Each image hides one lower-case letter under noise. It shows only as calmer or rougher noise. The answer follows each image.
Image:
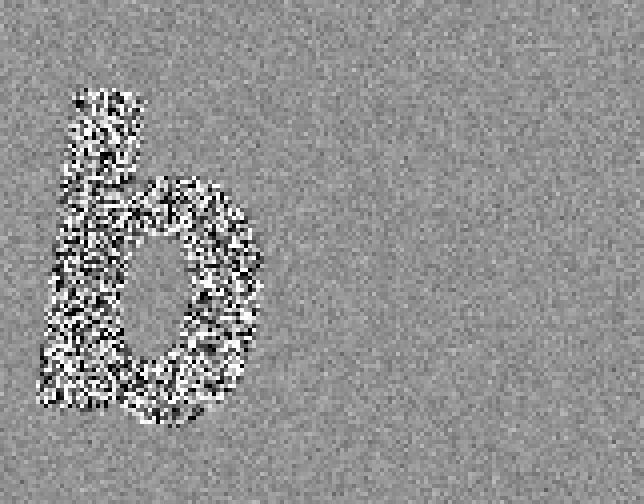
rough b
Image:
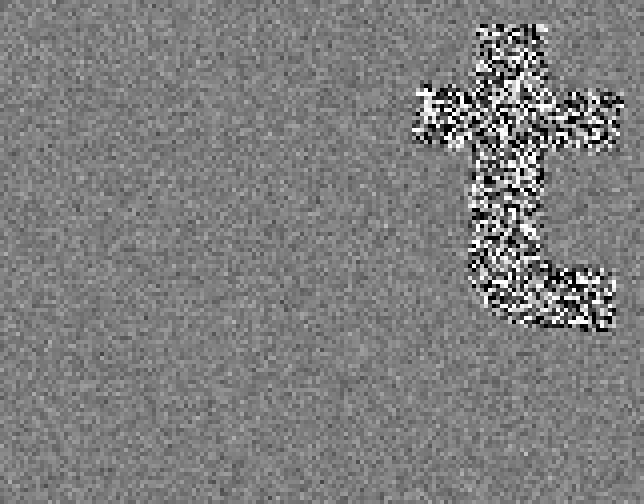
rough t
